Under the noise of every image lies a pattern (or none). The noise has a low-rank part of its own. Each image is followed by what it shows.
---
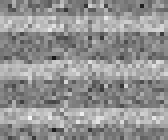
horizontal stripes
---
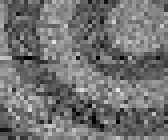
rings round one point
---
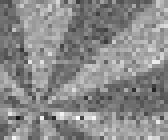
spokes from one point
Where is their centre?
bottom left
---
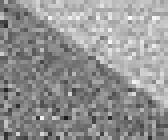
a sharp edge
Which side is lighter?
top right
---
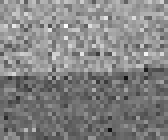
a sharp edge
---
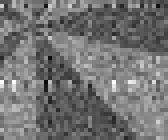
spokes from one point
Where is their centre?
top left
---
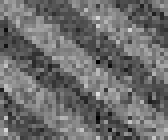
diagonal stripes
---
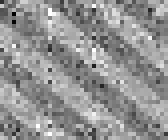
diagonal stripes
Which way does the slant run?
top left to bottom right
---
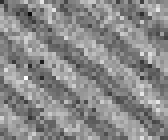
diagonal stripes
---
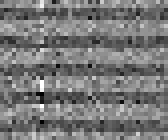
horizontal stripes
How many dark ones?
5
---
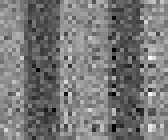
vertical stripes
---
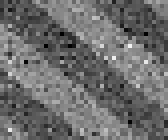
diagonal stripes
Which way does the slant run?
top left to bottom right
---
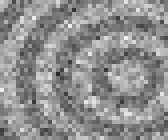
rings round one point
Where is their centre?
middle right
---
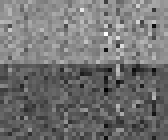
a sharp edge
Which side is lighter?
top
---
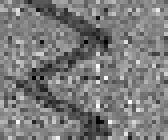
a wavy band
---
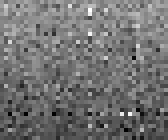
a smooth slope
